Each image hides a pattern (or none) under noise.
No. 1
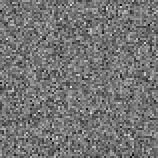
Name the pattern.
only noise
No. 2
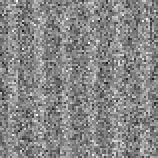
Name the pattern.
vertical stripes
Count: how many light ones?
6
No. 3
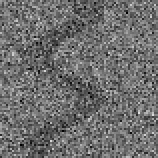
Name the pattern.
a wavy band
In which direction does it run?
top to bottom
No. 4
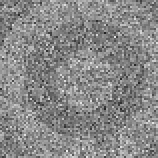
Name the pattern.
rings round one point
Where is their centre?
centre
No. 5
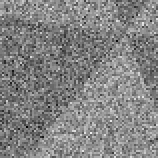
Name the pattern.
spokes from one point
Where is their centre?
top right
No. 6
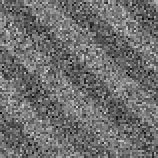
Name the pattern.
diagonal stripes
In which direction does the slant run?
top left to bottom right
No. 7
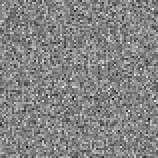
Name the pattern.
only noise
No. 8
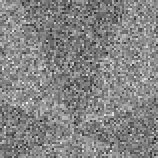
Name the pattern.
spokes from one point
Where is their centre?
bottom middle
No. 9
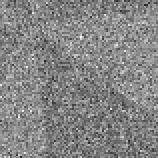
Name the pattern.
spokes from one point
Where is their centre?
top left
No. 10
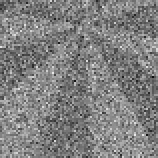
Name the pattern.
spokes from one point
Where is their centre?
top middle
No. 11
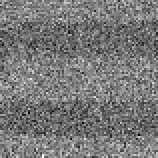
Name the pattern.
horizontal stripes
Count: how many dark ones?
2
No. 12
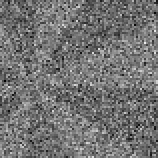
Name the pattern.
spokes from one point
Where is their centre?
middle left
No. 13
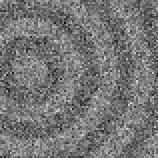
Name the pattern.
rings round one point
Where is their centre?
middle left
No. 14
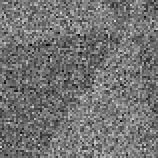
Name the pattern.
spokes from one point
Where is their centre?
top right
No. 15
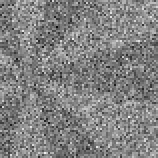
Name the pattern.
spokes from one point
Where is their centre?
middle left
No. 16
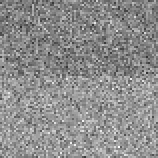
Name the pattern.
a sharp edge
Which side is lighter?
bottom
